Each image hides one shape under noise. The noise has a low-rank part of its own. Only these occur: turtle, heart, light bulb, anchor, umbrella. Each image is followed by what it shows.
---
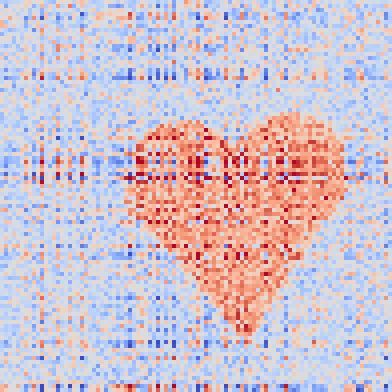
heart
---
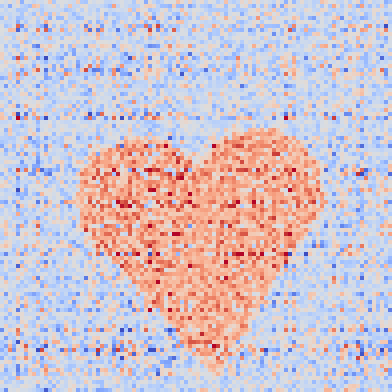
heart
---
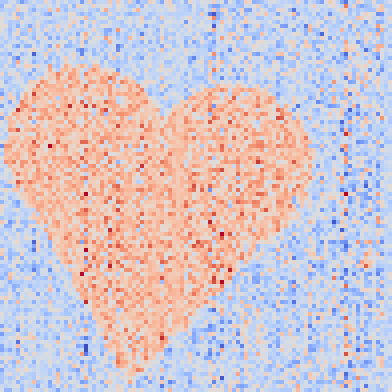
heart
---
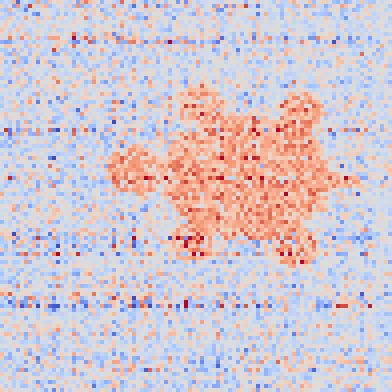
turtle
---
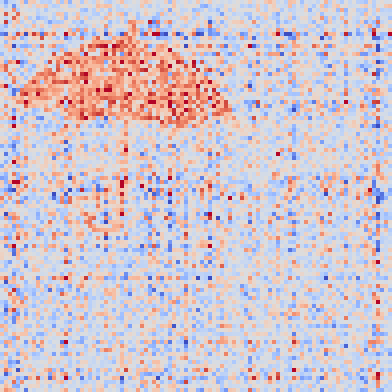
umbrella
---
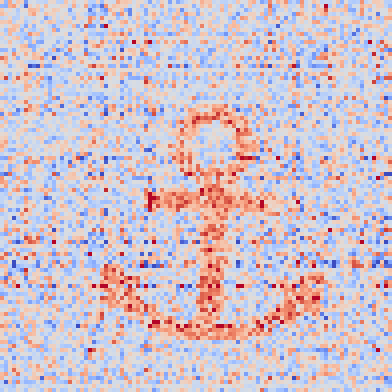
anchor
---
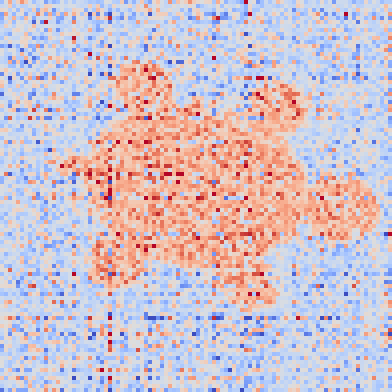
turtle
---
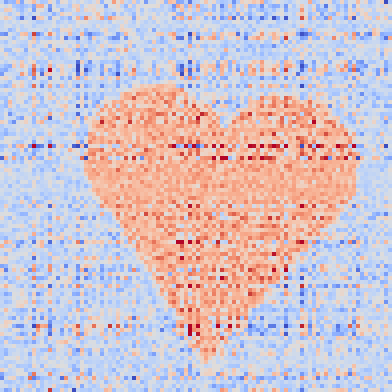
heart
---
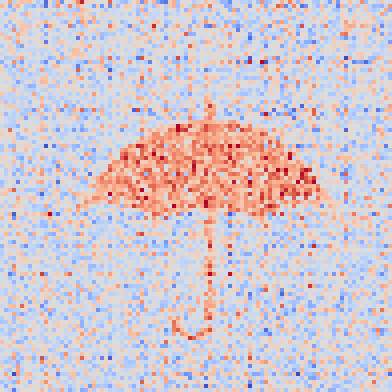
umbrella
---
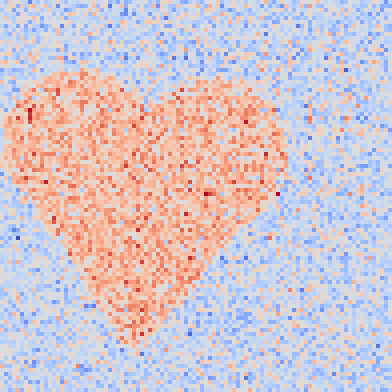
heart
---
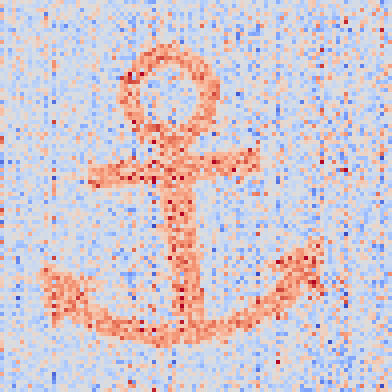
anchor
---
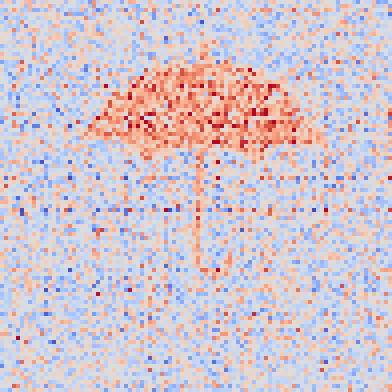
umbrella
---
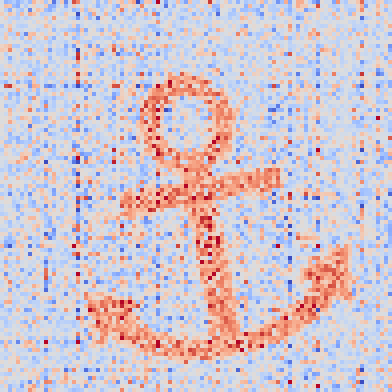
anchor
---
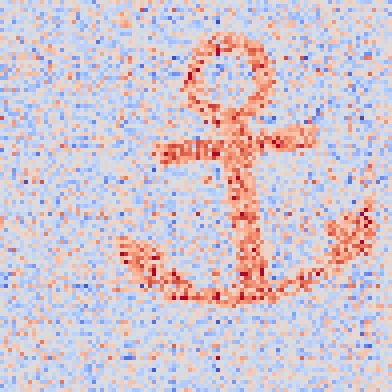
anchor
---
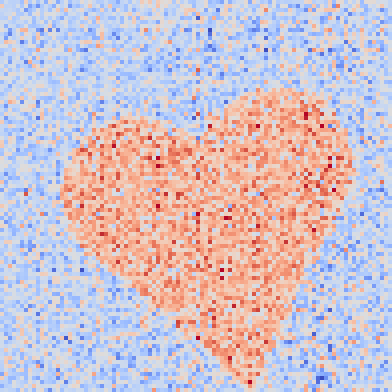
heart
